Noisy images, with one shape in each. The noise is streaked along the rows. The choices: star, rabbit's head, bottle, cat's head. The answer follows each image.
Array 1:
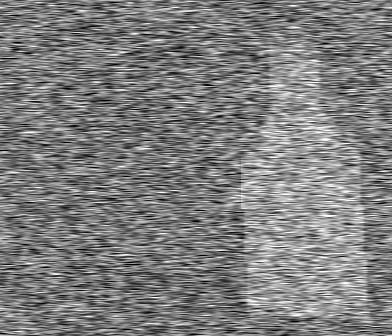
bottle
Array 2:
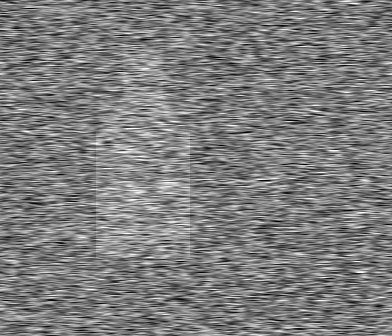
bottle
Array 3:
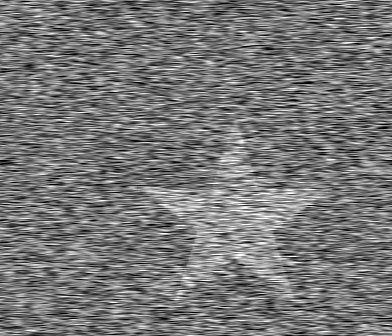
star
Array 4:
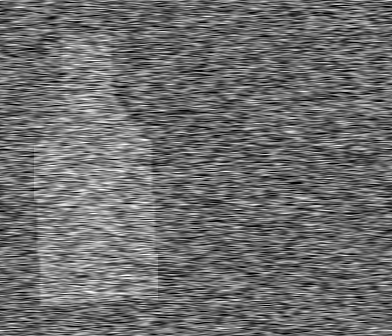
bottle
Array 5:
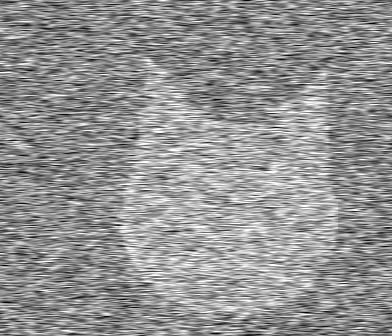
cat's head
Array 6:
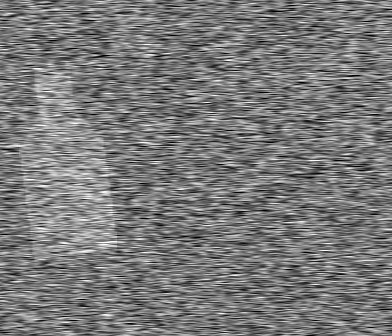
bottle
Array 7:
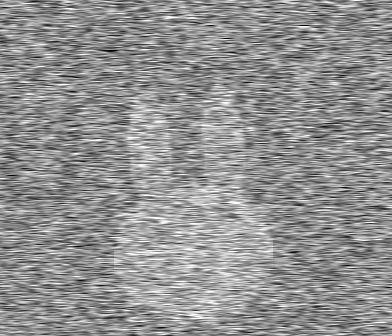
rabbit's head
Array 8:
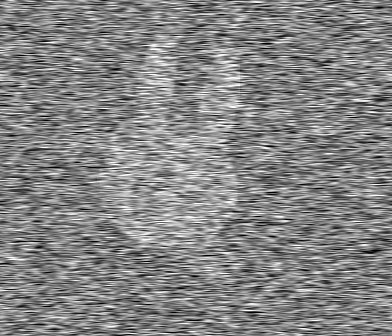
rabbit's head
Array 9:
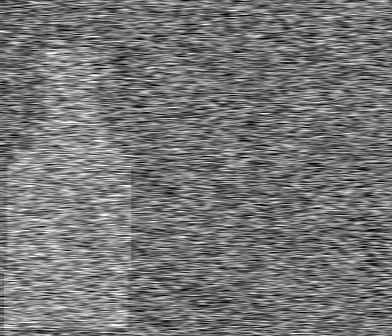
bottle
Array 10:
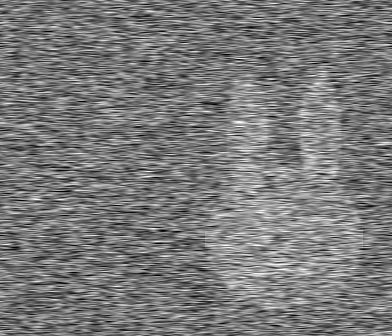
rabbit's head
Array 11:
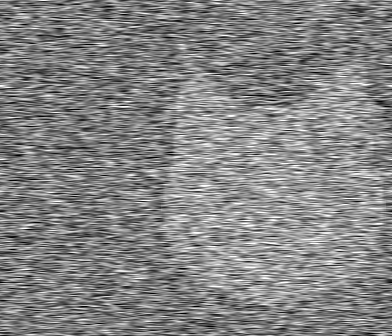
cat's head
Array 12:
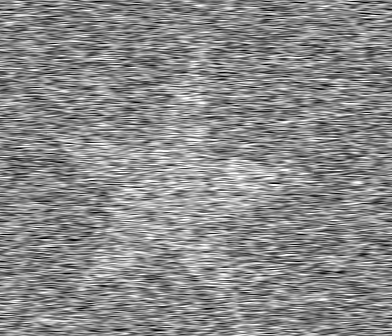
star
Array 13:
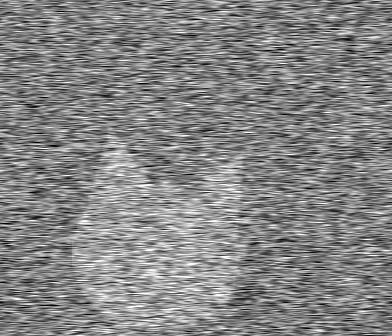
cat's head
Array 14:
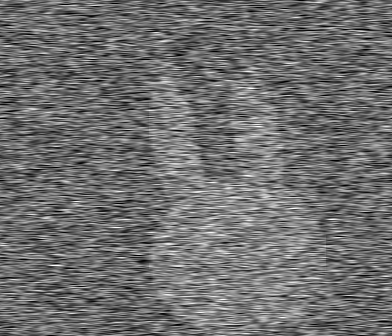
rabbit's head
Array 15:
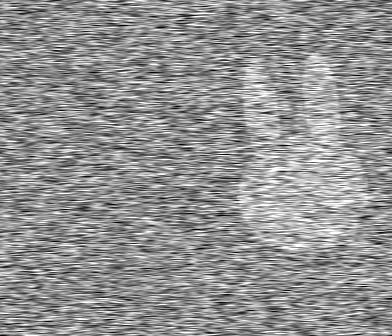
rabbit's head
